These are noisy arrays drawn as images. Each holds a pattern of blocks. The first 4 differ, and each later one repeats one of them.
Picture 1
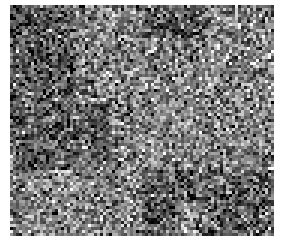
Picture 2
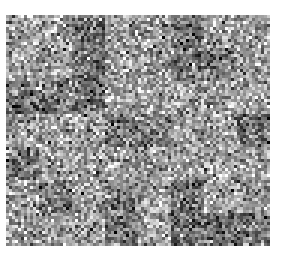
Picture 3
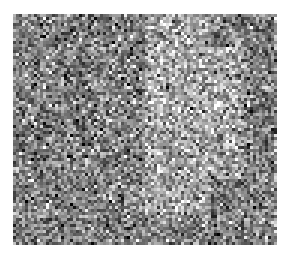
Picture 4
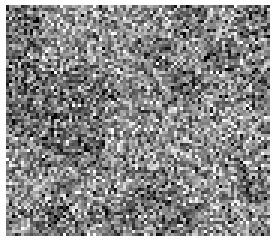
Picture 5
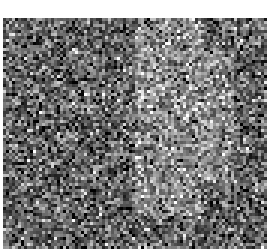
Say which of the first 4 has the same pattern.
3
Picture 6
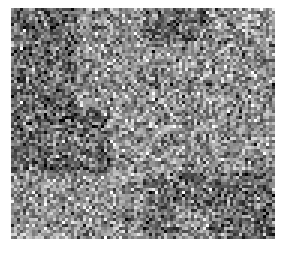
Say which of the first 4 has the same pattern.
1
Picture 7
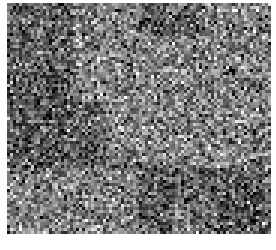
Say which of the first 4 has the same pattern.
1
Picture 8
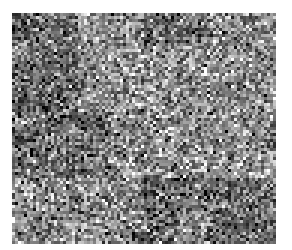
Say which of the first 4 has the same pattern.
1
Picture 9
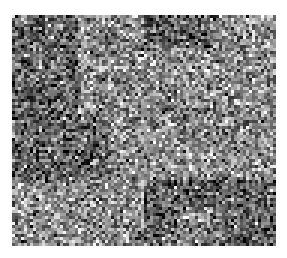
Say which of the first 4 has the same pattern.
1
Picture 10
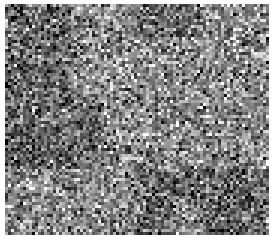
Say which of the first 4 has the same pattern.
1
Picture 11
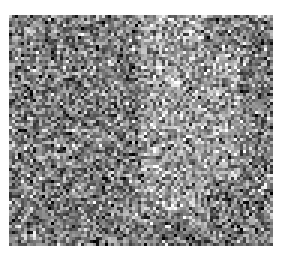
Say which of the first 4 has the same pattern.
3
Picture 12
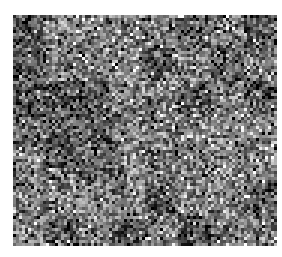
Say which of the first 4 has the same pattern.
4
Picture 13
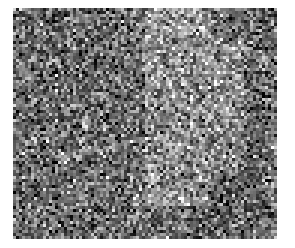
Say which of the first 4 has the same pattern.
3
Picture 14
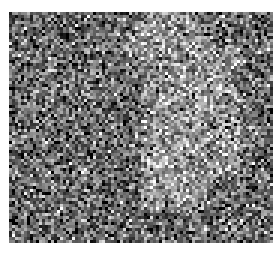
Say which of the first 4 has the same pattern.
3
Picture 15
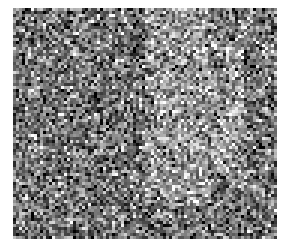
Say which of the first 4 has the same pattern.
3
